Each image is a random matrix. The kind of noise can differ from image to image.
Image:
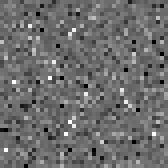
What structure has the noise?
heavy tails
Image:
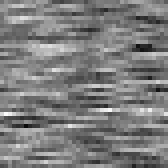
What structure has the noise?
streaked along the rows
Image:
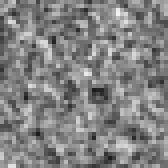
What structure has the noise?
blotchy
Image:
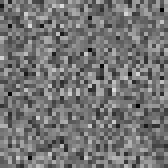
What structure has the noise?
low rank plus noise
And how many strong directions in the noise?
five to eight
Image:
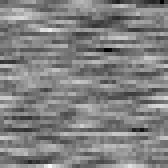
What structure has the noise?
streaked along the rows
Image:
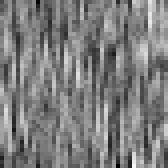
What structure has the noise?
streaked along the columns
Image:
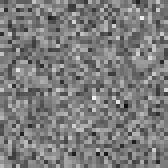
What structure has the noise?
independent entries
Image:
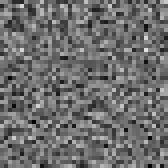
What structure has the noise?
low rank plus noise
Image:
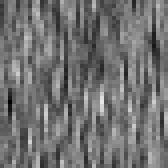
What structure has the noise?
streaked along the columns
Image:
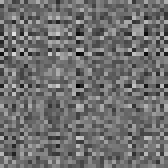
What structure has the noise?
low rank plus noise
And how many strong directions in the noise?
one
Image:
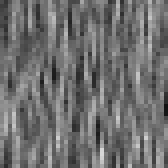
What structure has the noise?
streaked along the columns
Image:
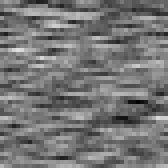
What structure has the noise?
streaked along the rows
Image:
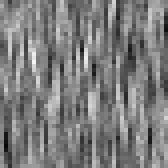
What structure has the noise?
streaked along the columns
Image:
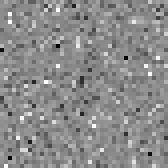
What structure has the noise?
heavy tails
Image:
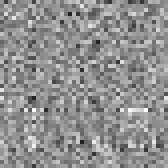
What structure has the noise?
low rank plus noise
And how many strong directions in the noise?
three or four
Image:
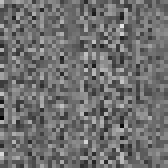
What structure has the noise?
columns of uneven size
